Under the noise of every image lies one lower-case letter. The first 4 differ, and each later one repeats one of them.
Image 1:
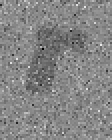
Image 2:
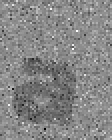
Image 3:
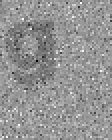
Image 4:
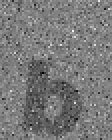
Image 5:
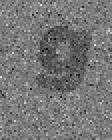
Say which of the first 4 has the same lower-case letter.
3
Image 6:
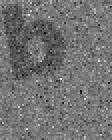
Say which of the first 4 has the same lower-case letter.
4
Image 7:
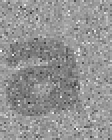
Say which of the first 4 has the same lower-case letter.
2
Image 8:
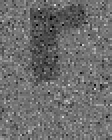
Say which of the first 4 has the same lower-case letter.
1
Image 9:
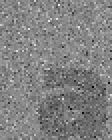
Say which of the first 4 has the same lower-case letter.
2
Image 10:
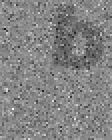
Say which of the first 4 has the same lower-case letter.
4
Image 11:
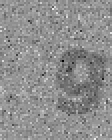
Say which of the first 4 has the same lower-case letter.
3
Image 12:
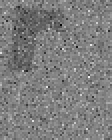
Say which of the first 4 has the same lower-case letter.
1
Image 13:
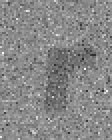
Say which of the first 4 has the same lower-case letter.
1
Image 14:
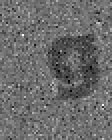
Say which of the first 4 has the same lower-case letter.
3
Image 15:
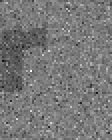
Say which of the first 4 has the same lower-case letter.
1
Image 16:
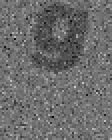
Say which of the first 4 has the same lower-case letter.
3
